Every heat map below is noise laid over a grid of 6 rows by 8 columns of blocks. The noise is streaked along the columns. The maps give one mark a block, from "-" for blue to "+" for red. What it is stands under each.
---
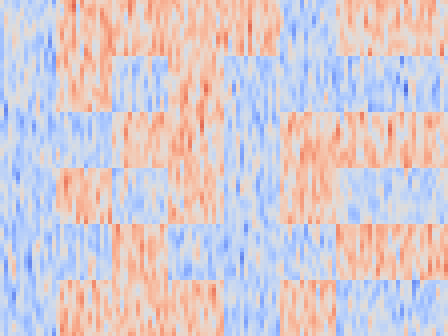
- + + + + - + +
- + - + - - - -
- - + + - + + +
- + - + - + - -
- - + - - - + +
- + + + - + - -
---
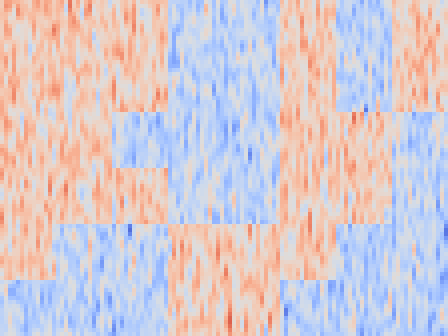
+ + + - - + - +
+ + + - - + - +
+ + - - - + + -
+ + + - - + + -
+ - - + + + - -
- - - + + - - -
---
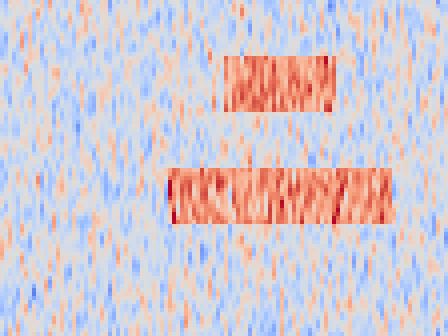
- - - - - - - -
- - - - + + - -
- - - - - - - -
- - - + + + + -
- - - - - - - -
- - - - - - - -
